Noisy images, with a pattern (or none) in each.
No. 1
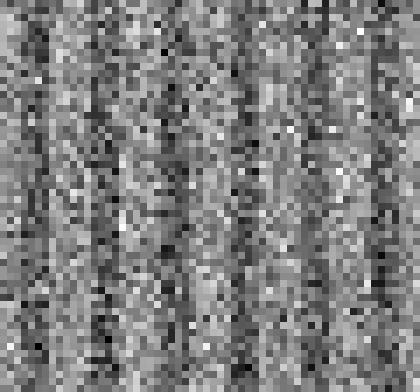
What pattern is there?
vertical stripes
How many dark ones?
6
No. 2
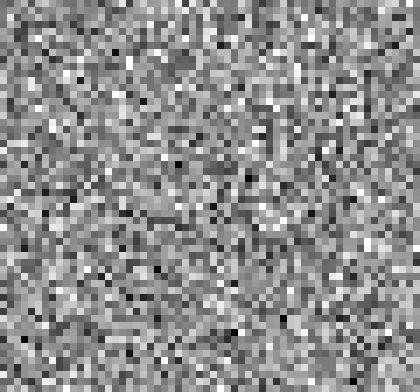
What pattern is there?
only noise
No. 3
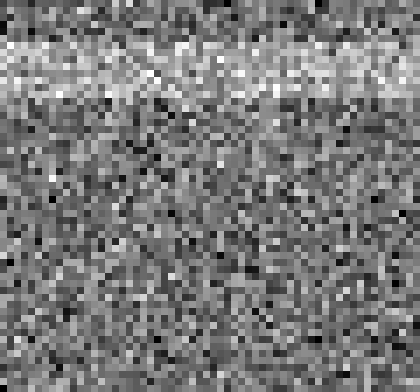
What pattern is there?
one horizontal stripe
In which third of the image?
top
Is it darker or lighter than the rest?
lighter
